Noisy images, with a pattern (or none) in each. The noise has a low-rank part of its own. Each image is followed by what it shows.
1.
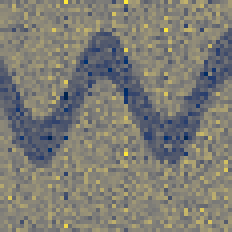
a wavy band
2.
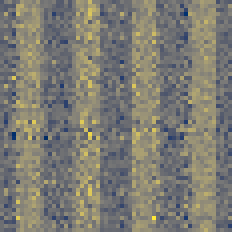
vertical stripes
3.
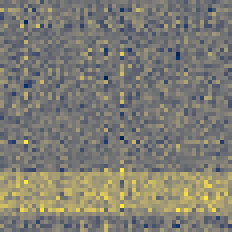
one horizontal stripe
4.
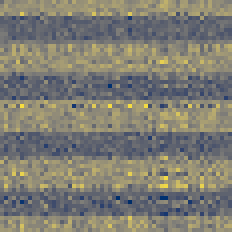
horizontal stripes
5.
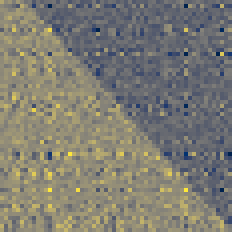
a sharp edge
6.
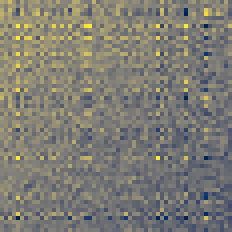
a smooth slope
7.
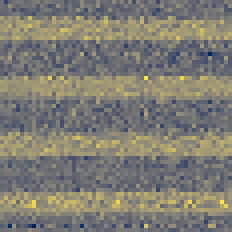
horizontal stripes
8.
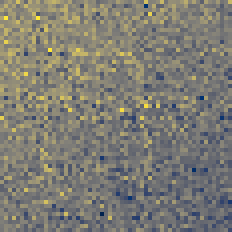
a smooth slope
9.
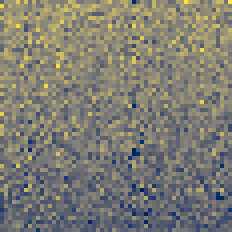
a smooth slope
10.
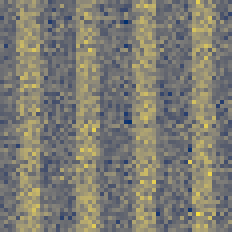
vertical stripes
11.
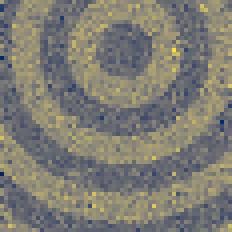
rings round one point
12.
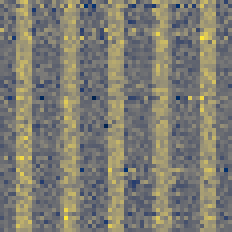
vertical stripes
